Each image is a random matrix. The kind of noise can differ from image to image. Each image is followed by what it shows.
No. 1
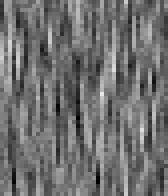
streaked along the columns
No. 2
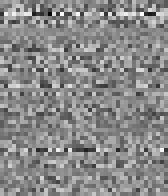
rows of uneven size
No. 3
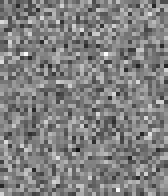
independent entries
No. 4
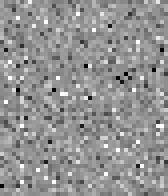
heavy tails
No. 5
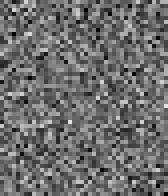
independent entries
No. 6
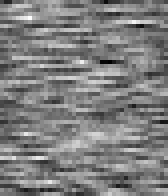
streaked along the rows
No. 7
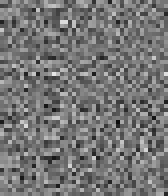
low rank plus noise
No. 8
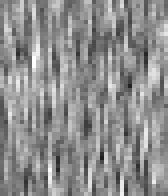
streaked along the columns
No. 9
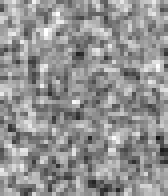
blotchy
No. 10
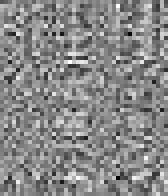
low rank plus noise
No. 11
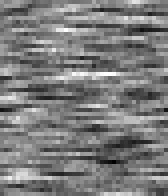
streaked along the rows
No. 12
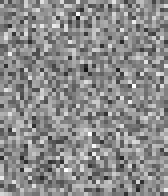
independent entries
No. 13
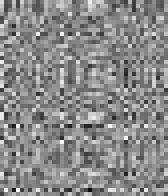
low rank plus noise
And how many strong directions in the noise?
two
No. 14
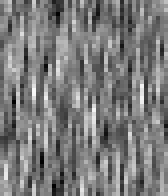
streaked along the columns
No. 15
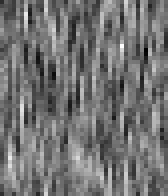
streaked along the columns
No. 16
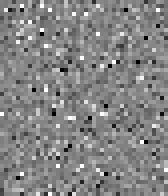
heavy tails
